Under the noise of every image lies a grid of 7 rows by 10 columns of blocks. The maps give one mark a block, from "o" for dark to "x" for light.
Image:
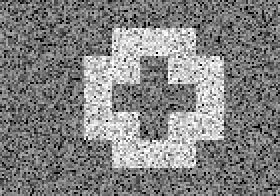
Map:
oooooooooo
ooooxxxooo
oooxxoxxoo
oooxoooxoo
oooxxoxxoo
ooooxxxooo
oooooooooo
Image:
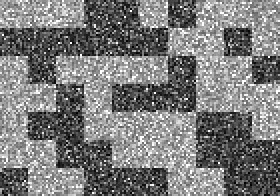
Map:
xxxooxoxxx
ooooooxxox
xoxxxxoxxo
xxoxoooxxx
xooxxxxoox
xxooxxxooo
oxxoooxxoo
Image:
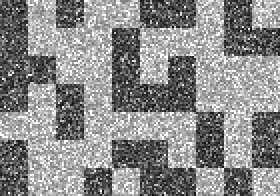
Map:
oxoxxooxox
oxxxoxxxoo
ooxxoxoxxx
oxoxoooxxx
xxoxxxxoxo
oxxxooxoxo
oxxoxooxox
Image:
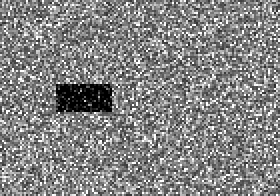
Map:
xxxxxxxxxx
xxxxxxxxxx
xxxxxxxxxx
xxooxxxxxx
xxxxxxxxxx
xxxxxxxxxx
xxxxxxxxxx
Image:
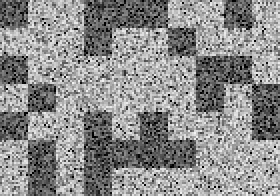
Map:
oxxoooxxox
xxxoxxoxxx
oxxxxxxoox
xoxxxxxoxo
oxxoxoxxxo
xoxooooxxx
xoxoxxxxxx
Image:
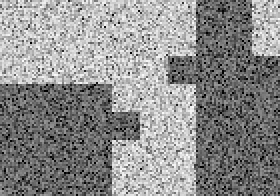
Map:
xxxxxxxoox
xxxxxxxoox
xxxxxxoooo
ooooxxxooo
oooooxxooo
ooooxxxooo
ooooxxxooo
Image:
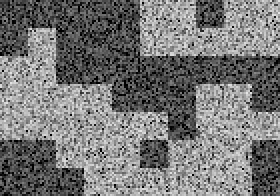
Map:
oooooxxoxx
oxoooxxxxx
xxoooooooo
xxxxoooxxo
xxxxxxoxxx
ooxxxoxxxo
oooxxxxxxo
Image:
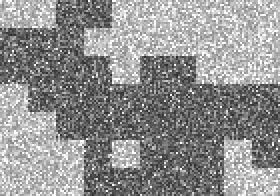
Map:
xxooxxxxxx
oooxxxxxxx
ooooxooxxx
xooooooooo
xxoooooooo
xxxoxoooxo
xxxoooooxx
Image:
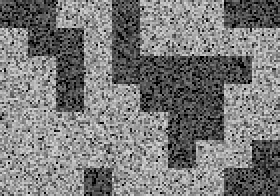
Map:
ooxxoxxxoo
xooxoxxxxx
xxoxooooox
xxoxxoooxx
xxxxxxooxx
xxxxxxoxxo
xxxoxxxxoo
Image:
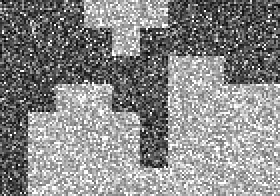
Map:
oooxxxoooo
ooooxooooo
ooooooxxoo
ooxxooxxxx
oxxxxoxxxx
oxxxxoxxxx
oxxxxxxxxx
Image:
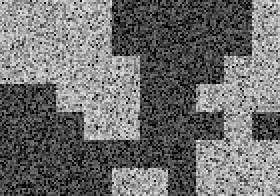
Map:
xxxxooooox
xxxxooooox
xxxxxoooxx
ooxxxooxxx
oooxxoooxo
oooooooxxx
ooooxxoxxx
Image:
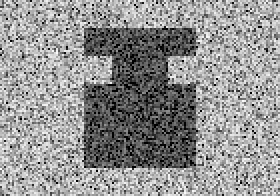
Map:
xxxxxxxxxx
xxxooooxxx
xxxxooxxxx
xxxooooxxx
xxxooooxxx
xxxooooxxx
xxxxxxxxxx
